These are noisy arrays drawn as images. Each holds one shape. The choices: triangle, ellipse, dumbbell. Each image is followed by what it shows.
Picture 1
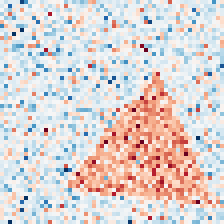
red triangle
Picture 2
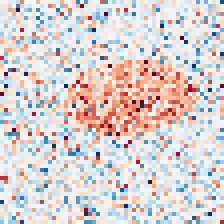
red ellipse
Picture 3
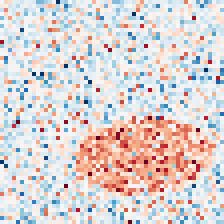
red ellipse
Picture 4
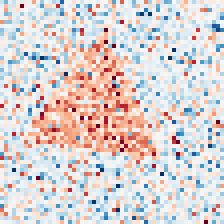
red triangle
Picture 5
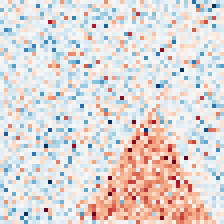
red triangle
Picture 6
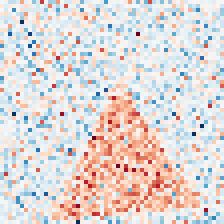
red triangle
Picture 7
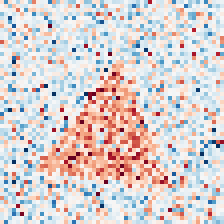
red triangle
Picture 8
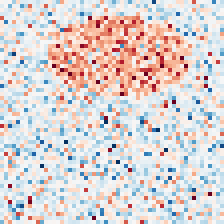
red ellipse
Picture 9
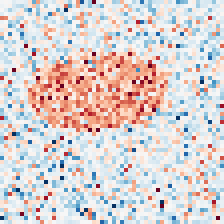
red ellipse
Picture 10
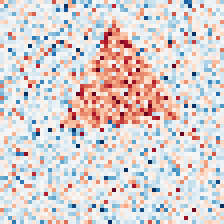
red triangle
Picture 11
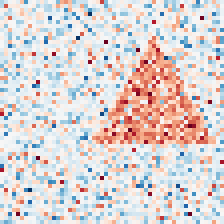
red triangle
